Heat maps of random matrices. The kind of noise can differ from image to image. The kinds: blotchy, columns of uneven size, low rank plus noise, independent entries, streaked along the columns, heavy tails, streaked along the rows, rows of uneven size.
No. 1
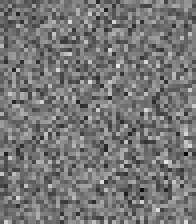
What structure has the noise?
independent entries
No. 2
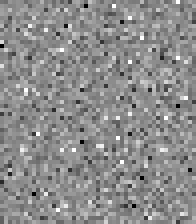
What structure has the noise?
heavy tails
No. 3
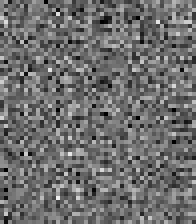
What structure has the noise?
low rank plus noise
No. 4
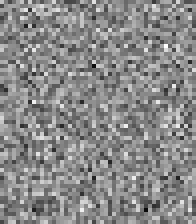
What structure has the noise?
low rank plus noise
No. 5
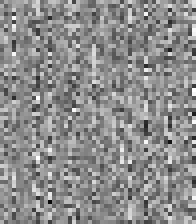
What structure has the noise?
columns of uneven size
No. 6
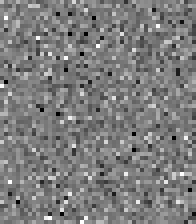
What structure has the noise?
heavy tails
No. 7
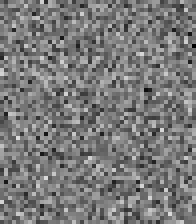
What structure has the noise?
independent entries
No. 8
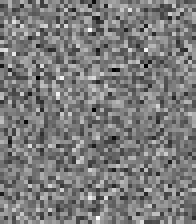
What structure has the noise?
low rank plus noise
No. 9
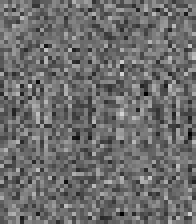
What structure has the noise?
low rank plus noise
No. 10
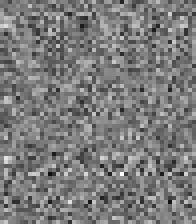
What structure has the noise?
low rank plus noise
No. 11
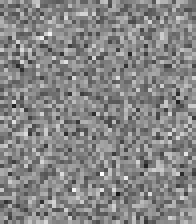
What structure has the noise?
independent entries
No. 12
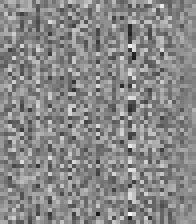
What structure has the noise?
columns of uneven size
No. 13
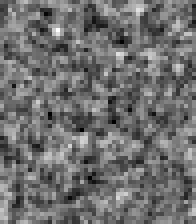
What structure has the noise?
blotchy
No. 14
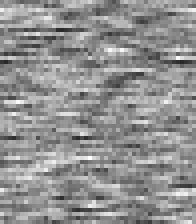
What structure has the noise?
streaked along the rows
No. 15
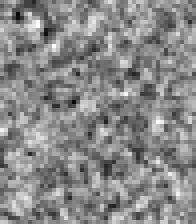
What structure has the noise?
blotchy
